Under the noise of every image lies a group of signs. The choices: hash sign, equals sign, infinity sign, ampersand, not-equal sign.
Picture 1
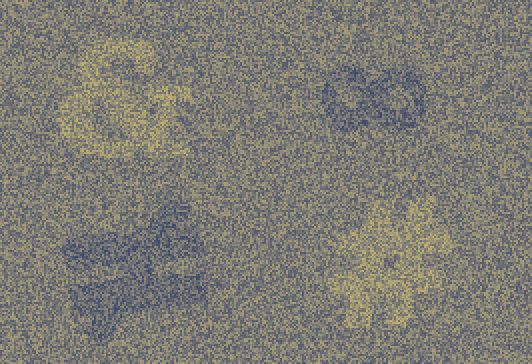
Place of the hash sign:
bottom right
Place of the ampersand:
top left
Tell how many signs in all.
4
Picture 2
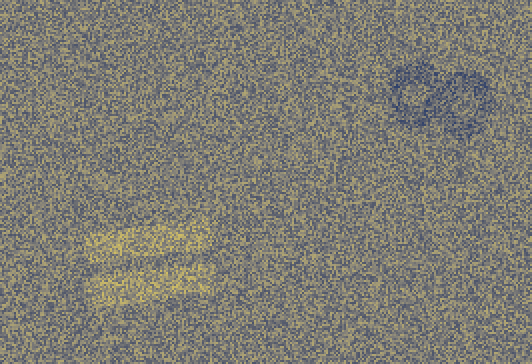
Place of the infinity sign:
top right
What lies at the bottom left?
equals sign
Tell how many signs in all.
2
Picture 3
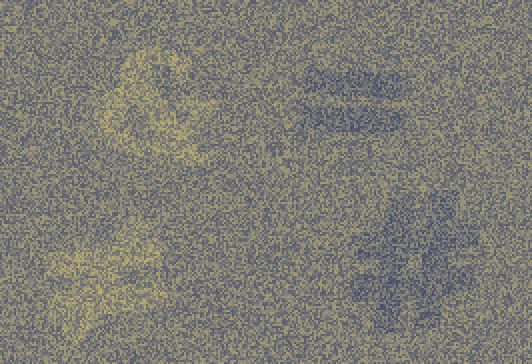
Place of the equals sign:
top right
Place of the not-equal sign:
bottom left
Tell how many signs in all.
4
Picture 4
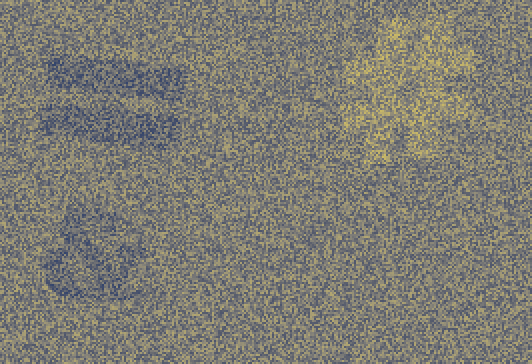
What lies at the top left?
equals sign
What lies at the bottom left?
ampersand
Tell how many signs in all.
3
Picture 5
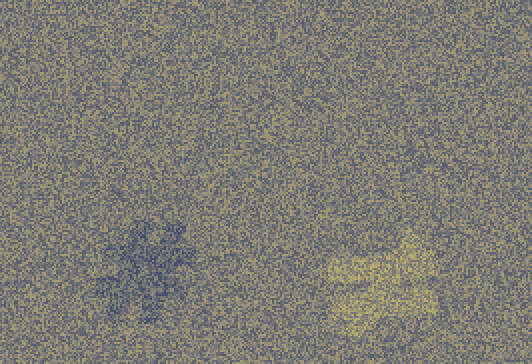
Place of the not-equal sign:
bottom right
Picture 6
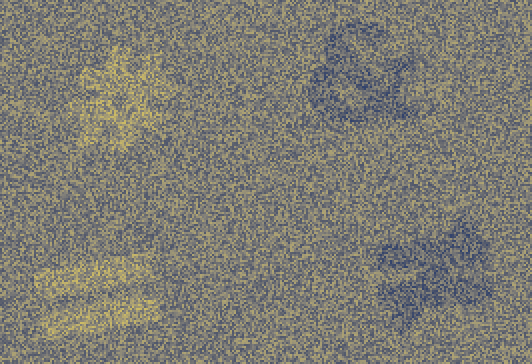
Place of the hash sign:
top left
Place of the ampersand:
top right
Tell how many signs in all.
4
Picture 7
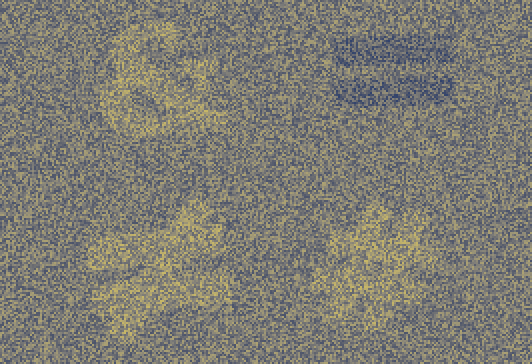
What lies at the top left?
ampersand
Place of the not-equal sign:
bottom left
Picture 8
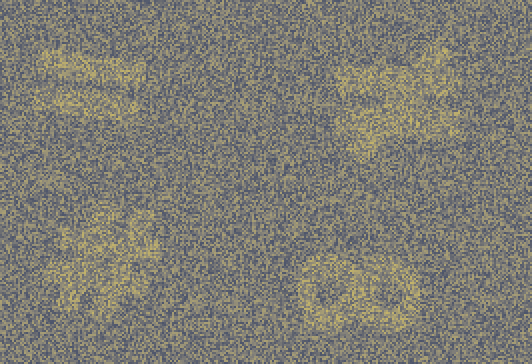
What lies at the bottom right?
infinity sign
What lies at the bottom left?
hash sign
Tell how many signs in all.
4
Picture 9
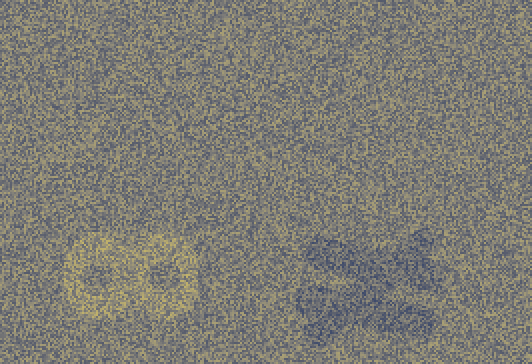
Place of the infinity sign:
bottom left
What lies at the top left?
nothing
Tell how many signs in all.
2
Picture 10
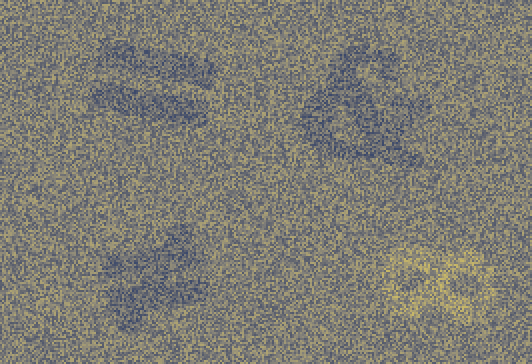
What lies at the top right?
ampersand
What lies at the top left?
equals sign
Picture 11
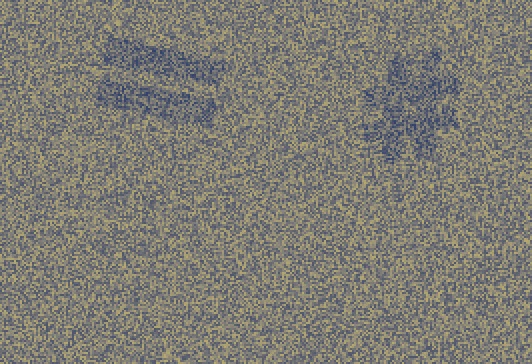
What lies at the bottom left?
nothing
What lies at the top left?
equals sign
